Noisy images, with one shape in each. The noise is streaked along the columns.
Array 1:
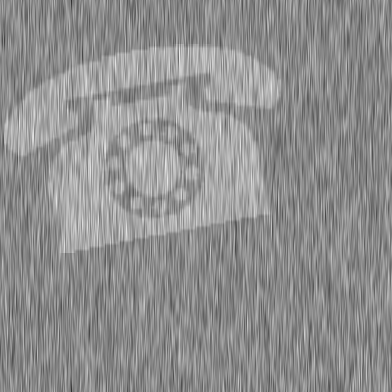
telephone
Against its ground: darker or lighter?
lighter
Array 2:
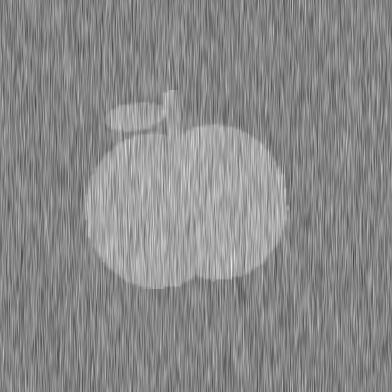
apple
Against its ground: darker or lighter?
lighter
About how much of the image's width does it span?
half
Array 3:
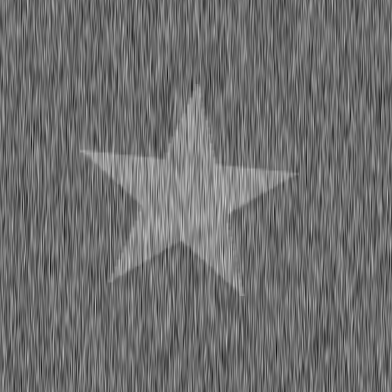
star
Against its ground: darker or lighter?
lighter
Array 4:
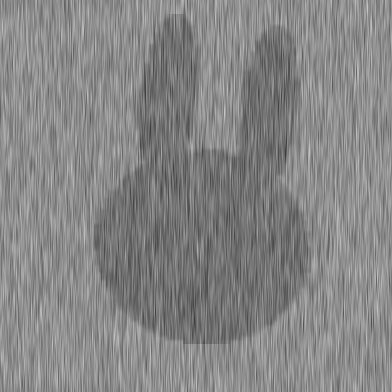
rabbit's head
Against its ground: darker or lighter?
darker
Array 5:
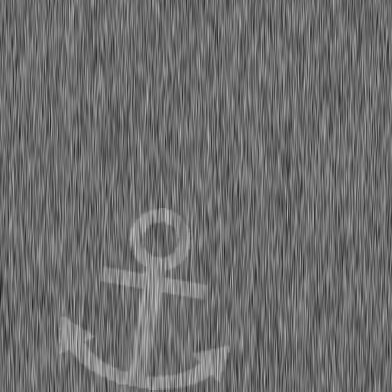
anchor
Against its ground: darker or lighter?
lighter
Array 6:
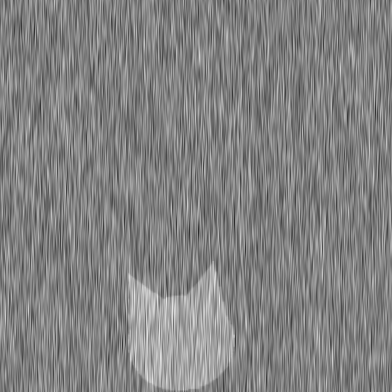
cat's head
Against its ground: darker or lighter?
lighter
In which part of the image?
bottom middle
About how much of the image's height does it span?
a third
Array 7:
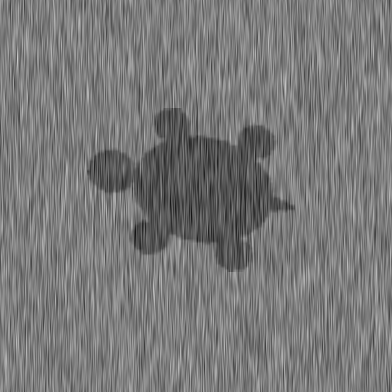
turtle
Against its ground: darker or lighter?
darker
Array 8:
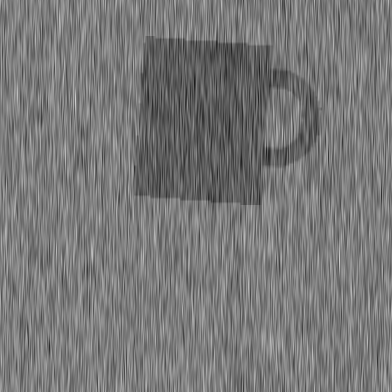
cup
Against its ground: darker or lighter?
darker
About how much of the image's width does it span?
half
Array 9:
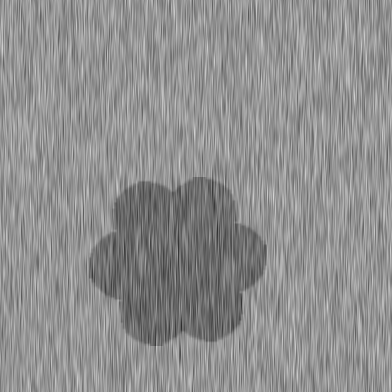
flower
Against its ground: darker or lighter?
darker
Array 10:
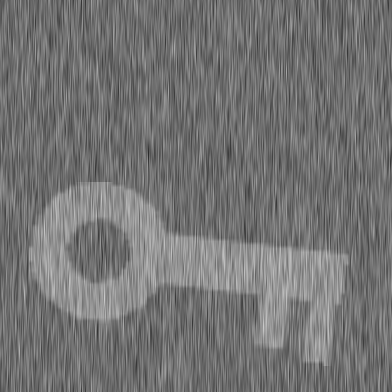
key
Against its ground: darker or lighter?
lighter
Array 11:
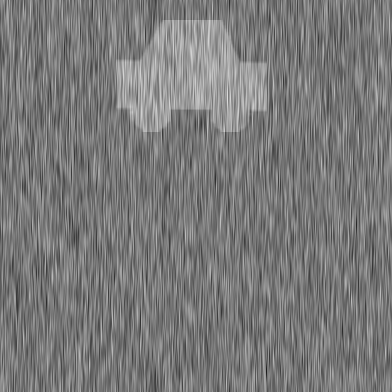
car
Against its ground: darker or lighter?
lighter
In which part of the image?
top middle
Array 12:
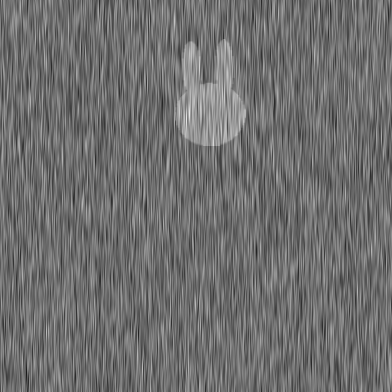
rabbit's head
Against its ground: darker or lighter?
lighter
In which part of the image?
top middle
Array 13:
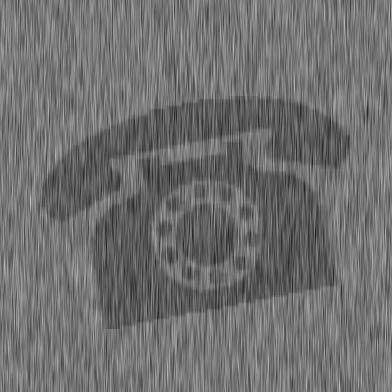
telephone
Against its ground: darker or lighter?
darker
